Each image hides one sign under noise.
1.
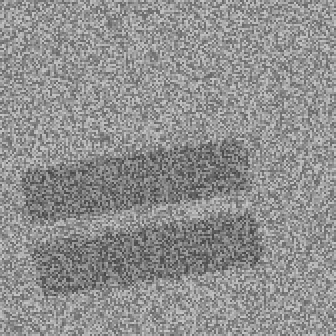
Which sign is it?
equals sign
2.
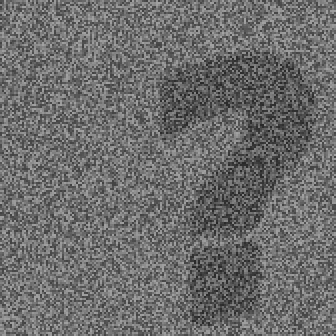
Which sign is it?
question mark
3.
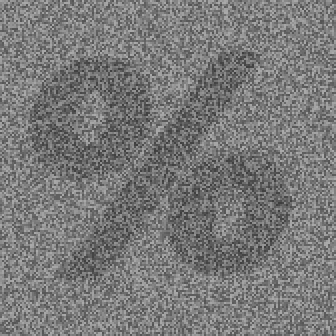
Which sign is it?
percent sign
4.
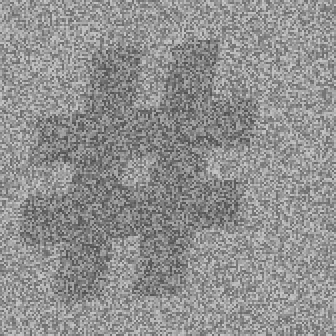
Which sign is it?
hash sign
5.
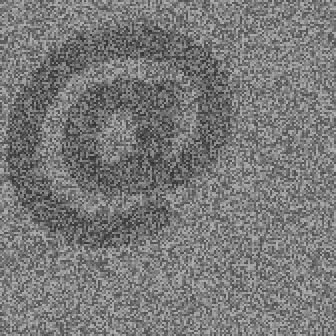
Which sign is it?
at sign
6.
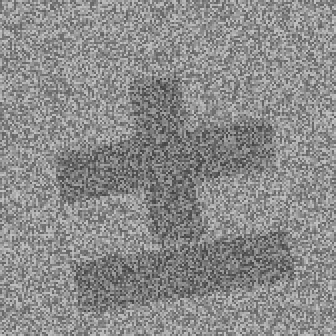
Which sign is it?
plus-minus sign
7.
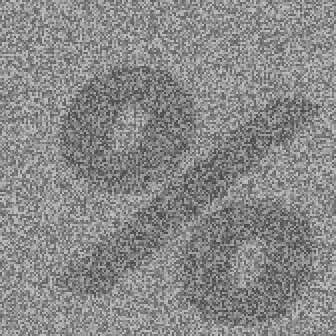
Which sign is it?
percent sign
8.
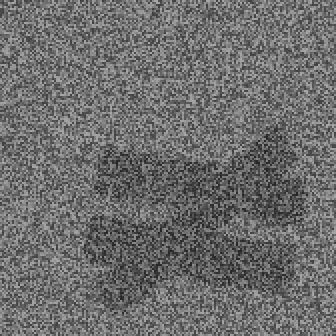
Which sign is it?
not-equal sign
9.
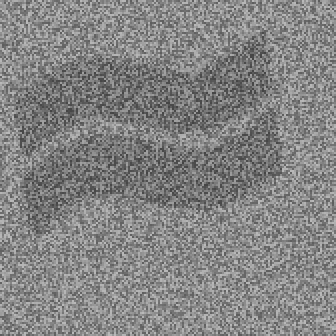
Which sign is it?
approximately sign
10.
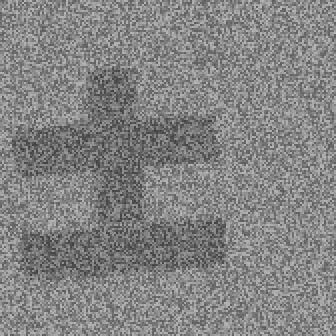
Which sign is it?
plus-minus sign
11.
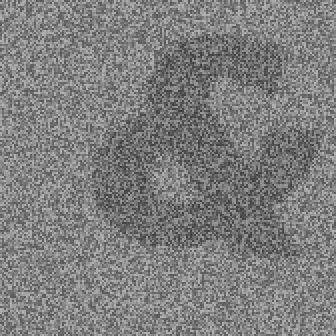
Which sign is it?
ampersand
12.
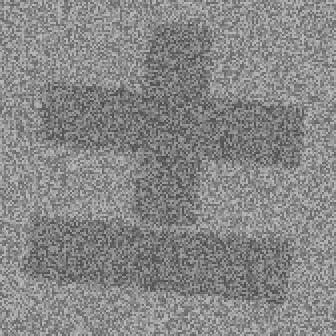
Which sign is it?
plus-minus sign
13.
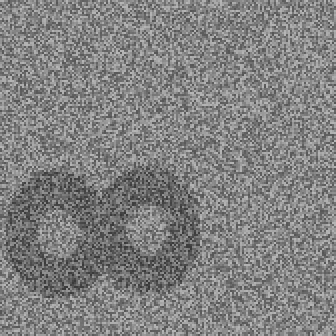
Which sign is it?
infinity sign
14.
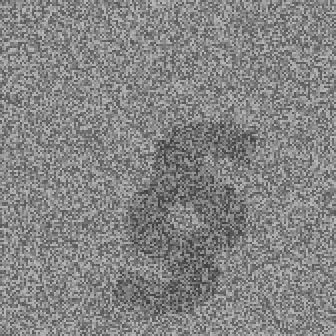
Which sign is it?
section sign
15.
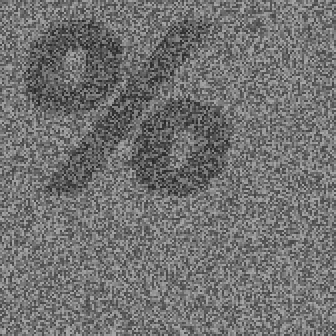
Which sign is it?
percent sign
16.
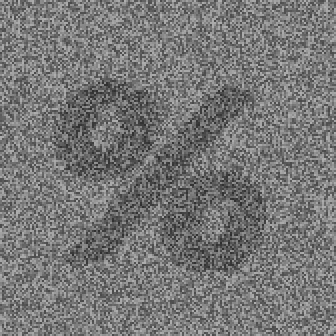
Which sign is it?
percent sign
